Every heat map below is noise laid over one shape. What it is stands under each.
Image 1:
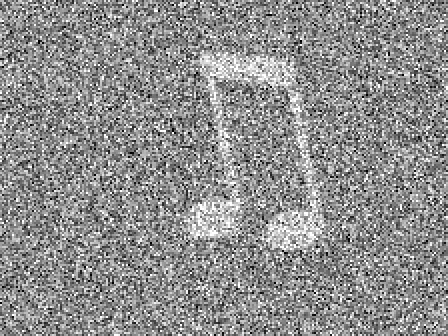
pair of musical notes
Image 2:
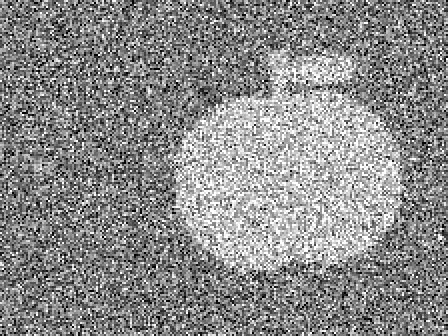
apple
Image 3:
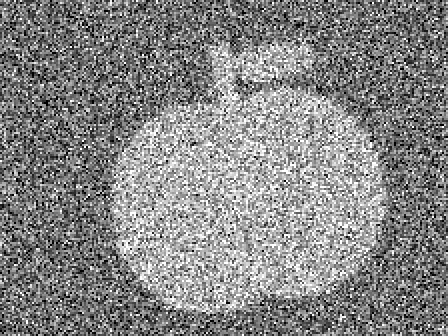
apple
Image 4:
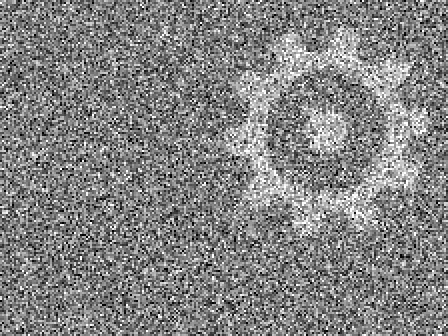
gear
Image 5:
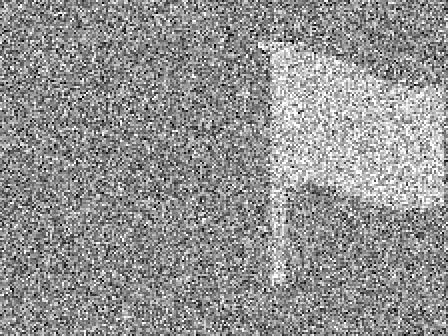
flag
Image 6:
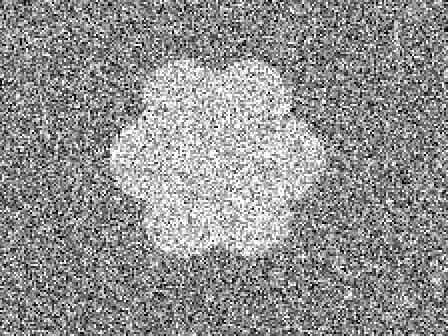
flower
